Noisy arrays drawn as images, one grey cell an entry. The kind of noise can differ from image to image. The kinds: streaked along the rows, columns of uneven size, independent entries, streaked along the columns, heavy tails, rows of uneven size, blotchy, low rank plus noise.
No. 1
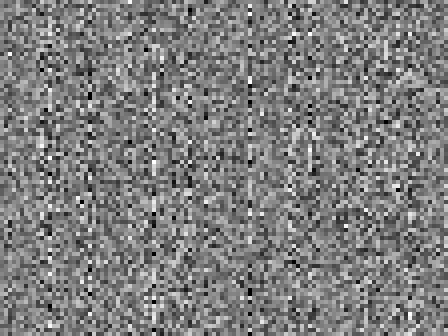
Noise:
columns of uneven size
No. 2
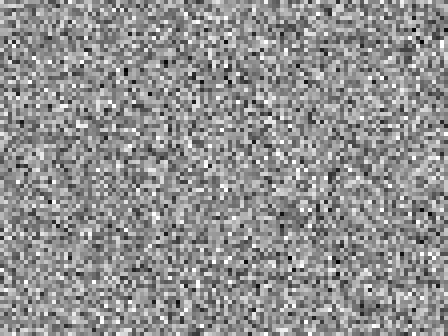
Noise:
independent entries
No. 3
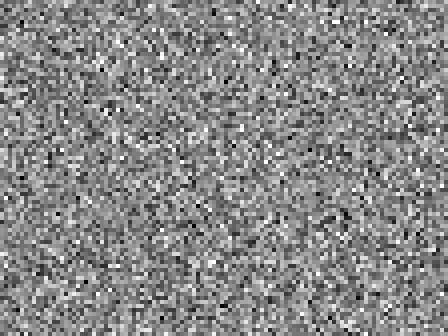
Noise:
independent entries
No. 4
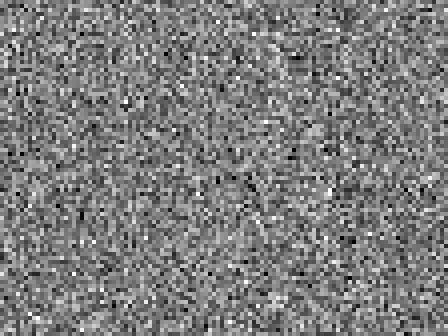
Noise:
low rank plus noise
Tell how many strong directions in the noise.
one
